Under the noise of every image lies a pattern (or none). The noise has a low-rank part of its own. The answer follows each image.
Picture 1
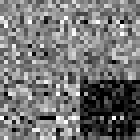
one block
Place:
bottom right
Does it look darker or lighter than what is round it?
darker
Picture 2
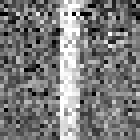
one band of columns
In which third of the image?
middle
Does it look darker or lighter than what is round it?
lighter
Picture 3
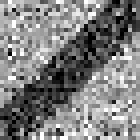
a diagonal band
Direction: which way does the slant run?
bottom left to top right
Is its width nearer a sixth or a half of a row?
a half
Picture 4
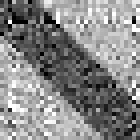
a diagonal band
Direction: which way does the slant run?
top left to bottom right
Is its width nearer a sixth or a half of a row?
a half
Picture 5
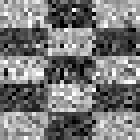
a checkerboard
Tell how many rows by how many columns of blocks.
5 by 3
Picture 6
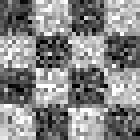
a checkerboard
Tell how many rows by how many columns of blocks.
4 by 4
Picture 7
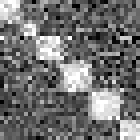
blocks along the diagonal
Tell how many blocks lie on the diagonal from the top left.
6
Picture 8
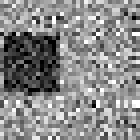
one block
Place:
middle left
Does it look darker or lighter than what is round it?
darker
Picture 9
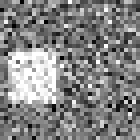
one block
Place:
middle left
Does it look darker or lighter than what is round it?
lighter
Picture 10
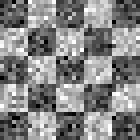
a checkerboard
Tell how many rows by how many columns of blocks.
5 by 5
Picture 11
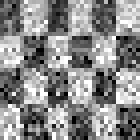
a checkerboard
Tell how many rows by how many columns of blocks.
4 by 6
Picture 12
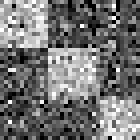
blocks along the diagonal
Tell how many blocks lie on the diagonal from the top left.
3
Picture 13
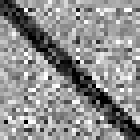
a diagonal band
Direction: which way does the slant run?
top left to bottom right
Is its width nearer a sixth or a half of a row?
a sixth
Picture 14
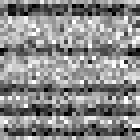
bands of rows
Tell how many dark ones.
5
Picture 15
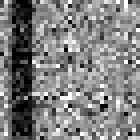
one band of columns
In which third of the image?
left
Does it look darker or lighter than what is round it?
darker
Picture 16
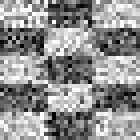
a checkerboard
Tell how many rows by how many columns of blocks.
5 by 3
